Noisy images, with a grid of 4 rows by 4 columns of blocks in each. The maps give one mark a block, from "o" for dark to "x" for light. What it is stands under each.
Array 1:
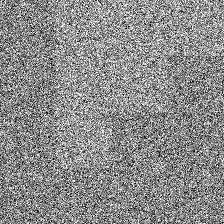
o x x x
o x x o
o x o o
o o o o
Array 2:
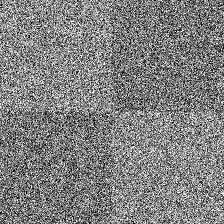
x x o o
x x o o
o o x x
o o x x
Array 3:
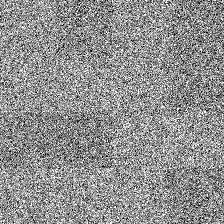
x o x o
x x x o
o o x x
x x x o
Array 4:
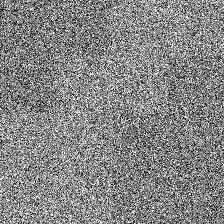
o o x x
o x x o
x x o o
x x o o
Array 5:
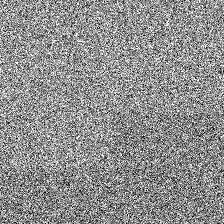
x x x x
x x x x
x x o o
o o o o
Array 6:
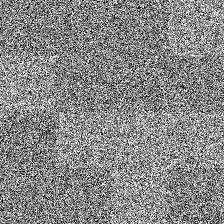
o o o x
x o o o
o x x x
o o x o
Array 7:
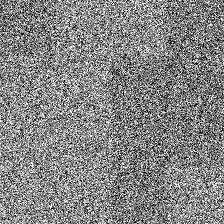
o x x o
x x o o
x x o o
x x o x
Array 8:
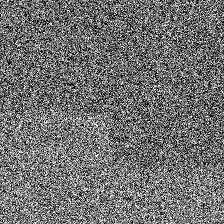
o o o o
o o o o
x x o o
x x x x
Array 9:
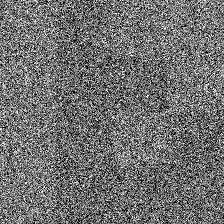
x o x x
x o o x
x o x o
x o o o
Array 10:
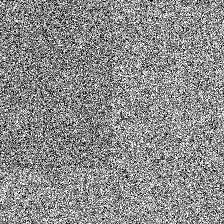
o o x x
o o x x
o o x x
x x x x
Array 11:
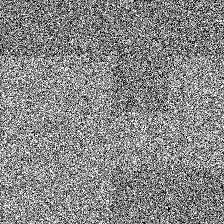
o o o o
x x o x
x x x x
x x o o
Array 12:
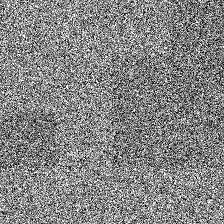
x x x o
x x o o
o x o o
x x x x
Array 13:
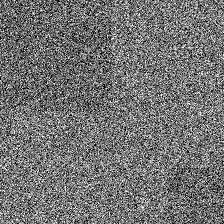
o o x x
o o x x
x x x x
x x x o
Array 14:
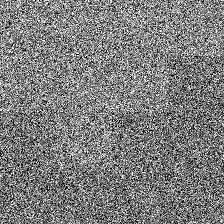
x x x x
x x x o
o x o o
o o o o
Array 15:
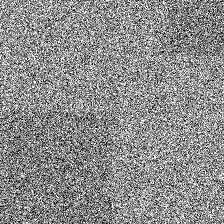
x x x o
x x x x
o o x x
o o x x
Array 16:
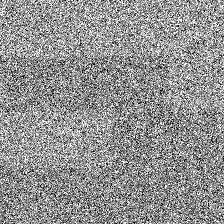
x x x x
o o o x
x x o o
o o o o
